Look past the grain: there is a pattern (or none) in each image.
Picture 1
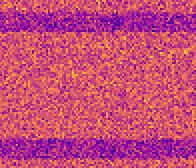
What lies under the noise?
bands of rows
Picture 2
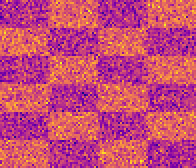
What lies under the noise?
a checkerboard
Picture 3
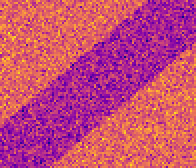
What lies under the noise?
a diagonal band
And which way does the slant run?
bottom left to top right
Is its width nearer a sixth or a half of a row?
a half
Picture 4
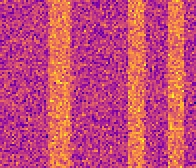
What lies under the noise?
bands of columns
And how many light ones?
3
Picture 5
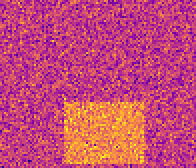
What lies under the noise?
one block
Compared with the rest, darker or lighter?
lighter
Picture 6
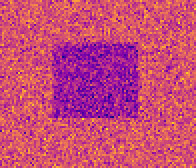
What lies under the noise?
one block
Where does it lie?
centre
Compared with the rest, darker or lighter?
darker
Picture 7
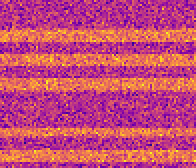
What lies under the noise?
bands of rows
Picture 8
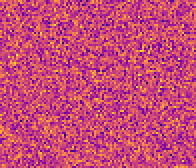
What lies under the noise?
only noise
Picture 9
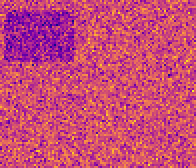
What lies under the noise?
one block
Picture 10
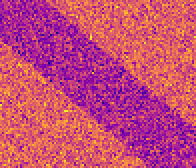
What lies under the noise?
a diagonal band
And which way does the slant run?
top left to bottom right
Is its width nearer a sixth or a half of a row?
a half
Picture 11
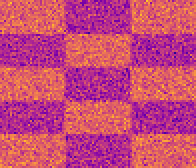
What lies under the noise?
a checkerboard
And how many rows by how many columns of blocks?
5 by 3
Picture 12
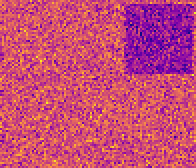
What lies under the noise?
one block
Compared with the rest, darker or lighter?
darker
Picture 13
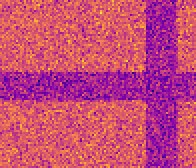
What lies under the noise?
bands of rows crossing bands of columns
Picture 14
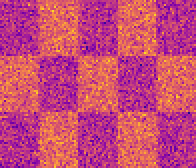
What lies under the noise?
a checkerboard
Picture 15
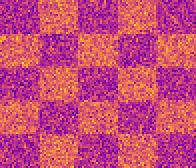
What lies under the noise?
a checkerboard
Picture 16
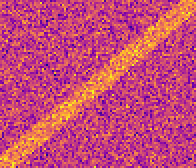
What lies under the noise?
a diagonal band
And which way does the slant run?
bottom left to top right
